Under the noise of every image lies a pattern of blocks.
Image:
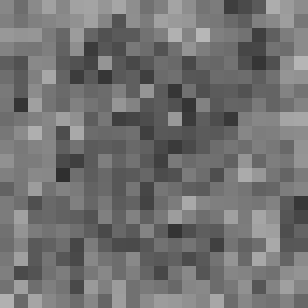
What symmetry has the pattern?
the same after a half turn
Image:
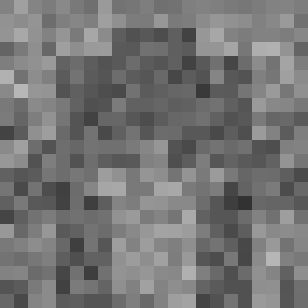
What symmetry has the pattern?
left and right mirror each other
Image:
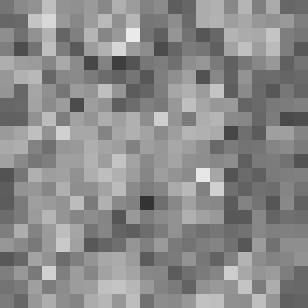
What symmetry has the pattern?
top and bottom mirror each other
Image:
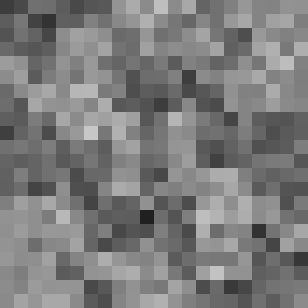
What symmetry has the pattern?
the same after a half turn
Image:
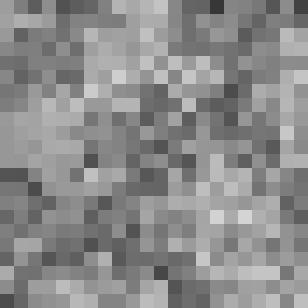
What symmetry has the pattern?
mirrored about the diagonal from the top left
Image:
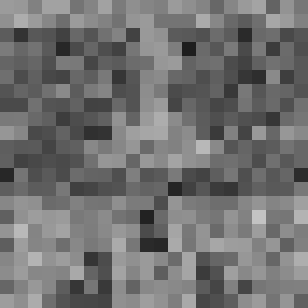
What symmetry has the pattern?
left and right mirror each other
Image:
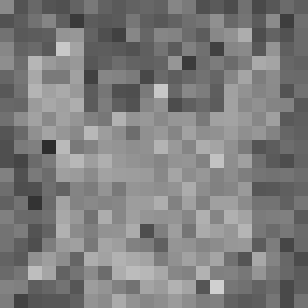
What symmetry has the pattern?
left and right mirror each other
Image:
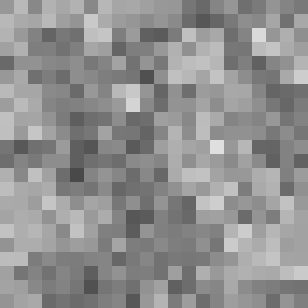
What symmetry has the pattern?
no symmetry
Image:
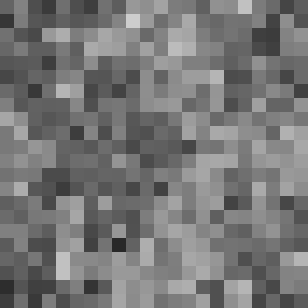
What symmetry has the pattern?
top and bottom mirror each other
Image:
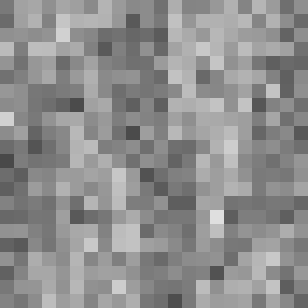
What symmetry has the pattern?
the same after a half turn
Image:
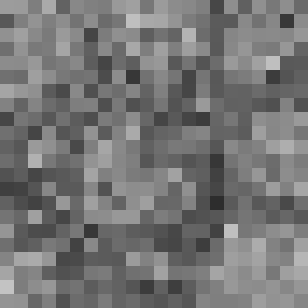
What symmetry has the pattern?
mirrored about the diagonal from the bottom left
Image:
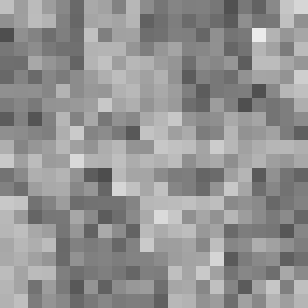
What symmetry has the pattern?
the same after a half turn
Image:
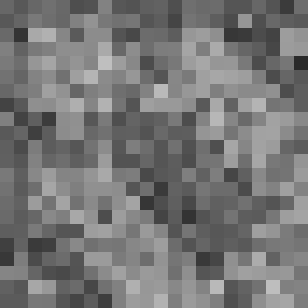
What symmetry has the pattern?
mirrored about the diagonal from the top left
